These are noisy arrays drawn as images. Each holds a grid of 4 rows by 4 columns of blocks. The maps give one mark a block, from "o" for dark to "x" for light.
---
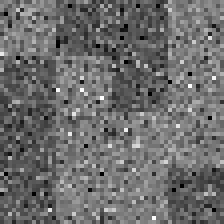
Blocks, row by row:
xoox
oxox
oxxx
oxxo
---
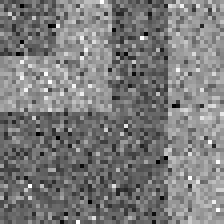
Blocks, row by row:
oxox
xxox
ooox
ooox
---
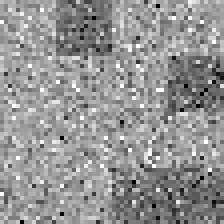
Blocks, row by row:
xoxx
xxxo
xxxx
xxoo
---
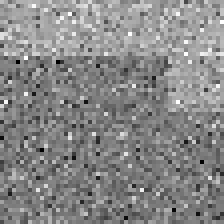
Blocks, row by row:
xxxx
ooox
oooo
oooo
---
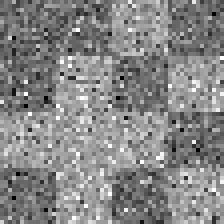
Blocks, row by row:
ooxo
oxox
xxxo
oxox
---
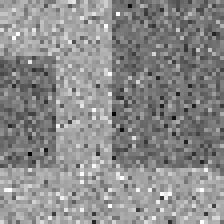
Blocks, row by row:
xxoo
oxoo
oxoo
xxxx
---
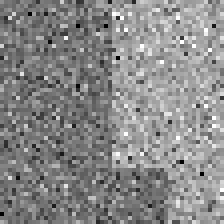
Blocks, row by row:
ooxx
ooxx
ooxx
ooox
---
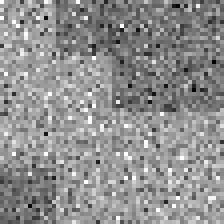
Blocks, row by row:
xooo
xxoo
xxxx
oxxx
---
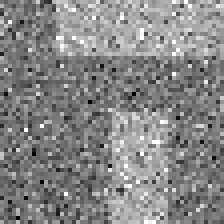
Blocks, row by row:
oxxx
oooo
ooxo
ooxo
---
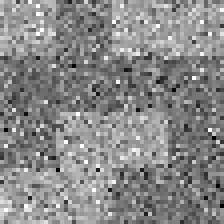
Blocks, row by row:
xoxx
oooo
oxxo
xxoo
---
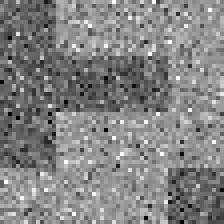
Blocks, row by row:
oxxx
ooox
oxxx
xxxo
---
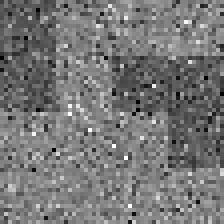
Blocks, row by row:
oxxx
oxoo
xxxo
xxxx
